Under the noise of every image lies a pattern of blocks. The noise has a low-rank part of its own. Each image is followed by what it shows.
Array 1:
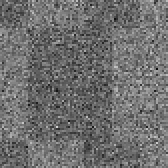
top and bottom mirror each other
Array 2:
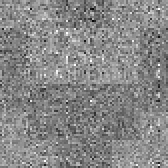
left and right mirror each other
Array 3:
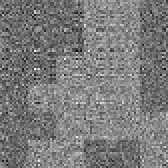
no symmetry
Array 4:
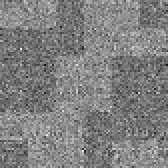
the same after a half turn
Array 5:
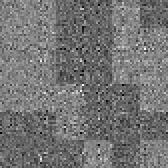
no symmetry
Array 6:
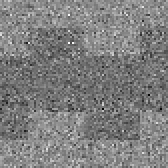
the same after a half turn
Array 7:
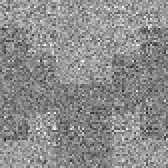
left and right mirror each other
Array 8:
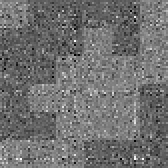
mirrored about the diagonal from the top left
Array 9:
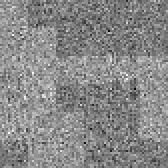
no symmetry
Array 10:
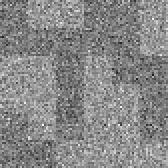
no symmetry
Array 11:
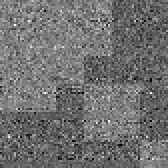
mirrored about the diagonal from the top left
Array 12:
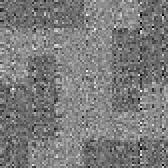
the same after a half turn
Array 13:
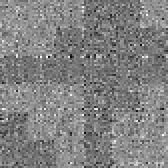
mirrored about the diagonal from the bottom left
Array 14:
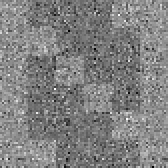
the same after a half turn
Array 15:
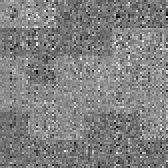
no symmetry
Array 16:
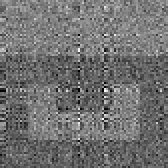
left and right mirror each other
